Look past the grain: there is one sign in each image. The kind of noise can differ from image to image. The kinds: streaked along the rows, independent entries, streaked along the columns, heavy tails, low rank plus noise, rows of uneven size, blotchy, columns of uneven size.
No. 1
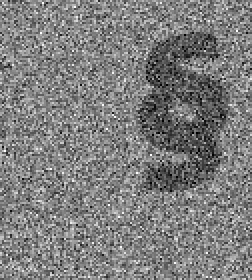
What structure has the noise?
independent entries
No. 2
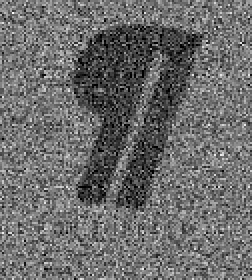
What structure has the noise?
low rank plus noise
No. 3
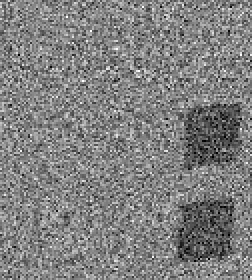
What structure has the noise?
low rank plus noise
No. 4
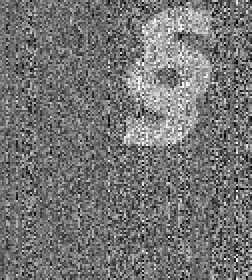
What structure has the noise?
columns of uneven size
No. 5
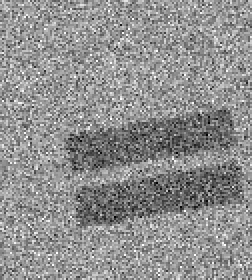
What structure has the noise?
independent entries
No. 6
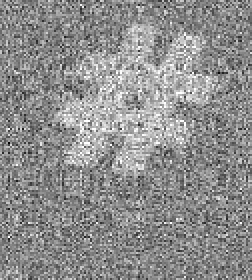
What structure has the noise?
low rank plus noise
